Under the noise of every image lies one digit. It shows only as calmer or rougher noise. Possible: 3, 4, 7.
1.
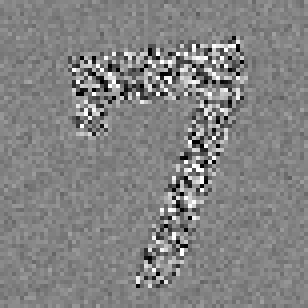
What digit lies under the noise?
7
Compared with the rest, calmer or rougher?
rougher
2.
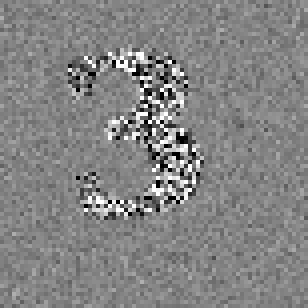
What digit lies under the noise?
3
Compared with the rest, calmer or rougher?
rougher
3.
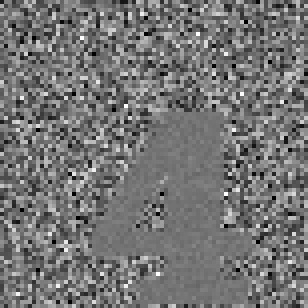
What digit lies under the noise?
4
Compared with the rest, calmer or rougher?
calmer
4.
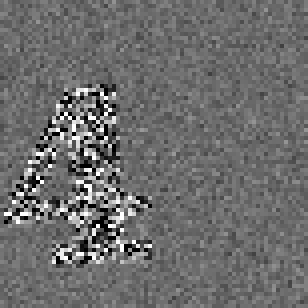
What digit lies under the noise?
4
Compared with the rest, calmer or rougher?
rougher
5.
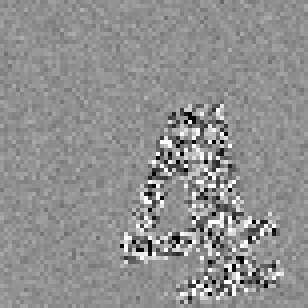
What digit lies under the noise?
4
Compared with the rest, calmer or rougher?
rougher
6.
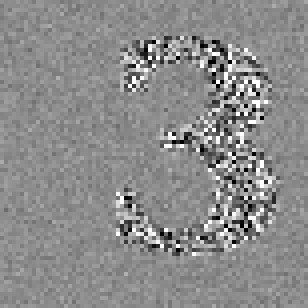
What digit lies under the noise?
3
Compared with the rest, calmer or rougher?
rougher
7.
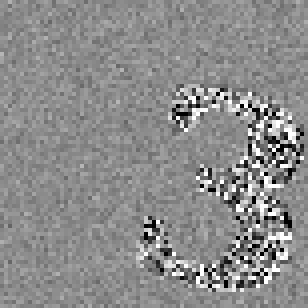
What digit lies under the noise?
3
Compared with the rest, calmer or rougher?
rougher
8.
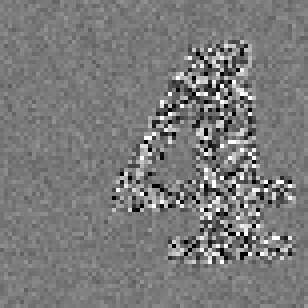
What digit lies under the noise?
4
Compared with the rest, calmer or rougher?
rougher
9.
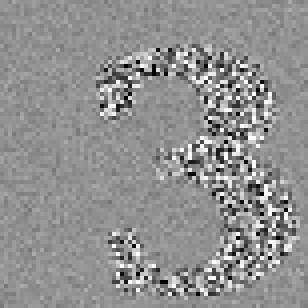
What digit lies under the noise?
3
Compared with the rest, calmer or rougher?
rougher
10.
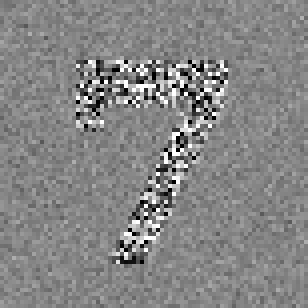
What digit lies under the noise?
7
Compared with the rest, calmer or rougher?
rougher
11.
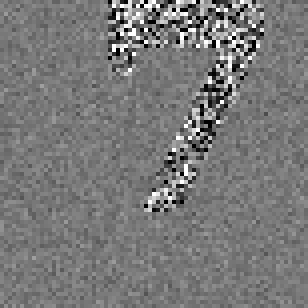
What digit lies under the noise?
7
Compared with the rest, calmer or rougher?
rougher
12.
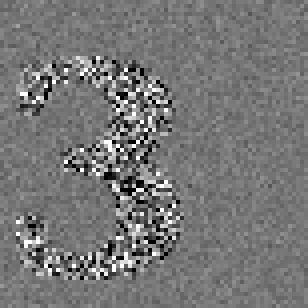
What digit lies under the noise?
3
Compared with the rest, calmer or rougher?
rougher
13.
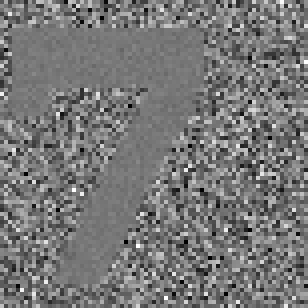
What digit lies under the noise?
7
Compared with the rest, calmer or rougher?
calmer
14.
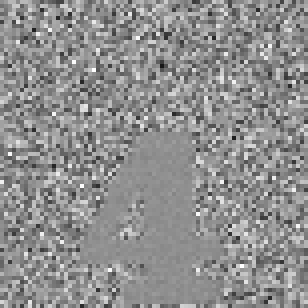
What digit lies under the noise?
4
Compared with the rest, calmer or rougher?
calmer
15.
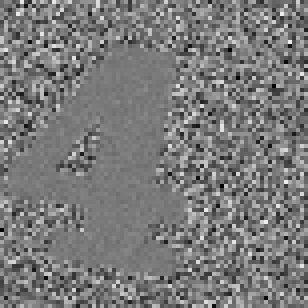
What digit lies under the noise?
4
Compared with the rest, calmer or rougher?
calmer
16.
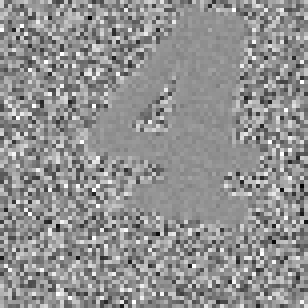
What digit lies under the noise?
4
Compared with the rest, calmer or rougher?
calmer
